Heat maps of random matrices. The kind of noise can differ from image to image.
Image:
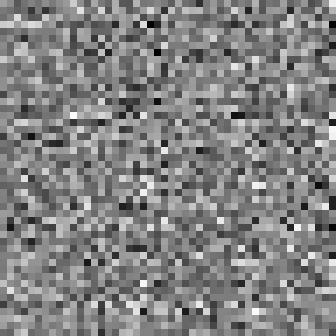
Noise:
low rank plus noise
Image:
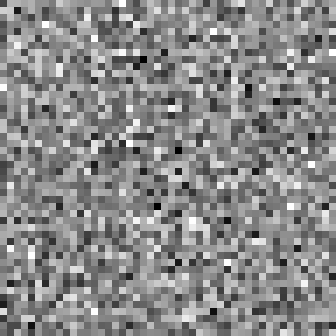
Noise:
independent entries
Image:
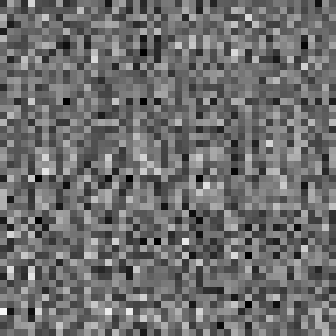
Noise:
low rank plus noise
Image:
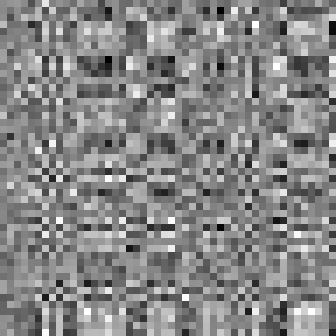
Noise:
low rank plus noise
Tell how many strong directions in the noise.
one
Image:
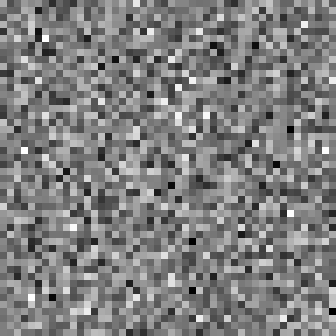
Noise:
independent entries
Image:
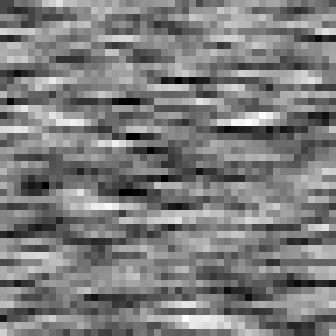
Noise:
streaked along the rows
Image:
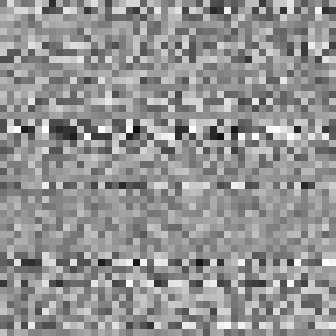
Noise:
rows of uneven size
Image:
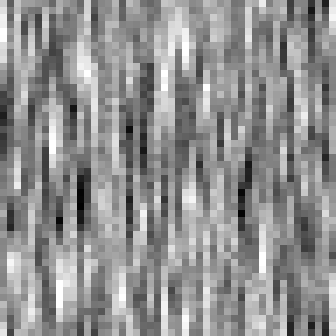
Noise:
streaked along the columns
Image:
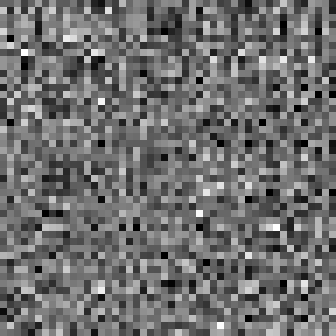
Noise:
low rank plus noise
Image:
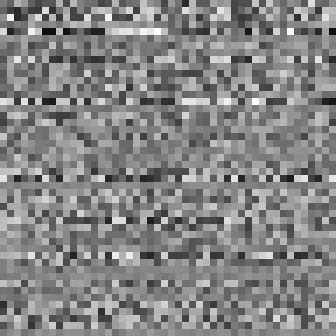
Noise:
rows of uneven size
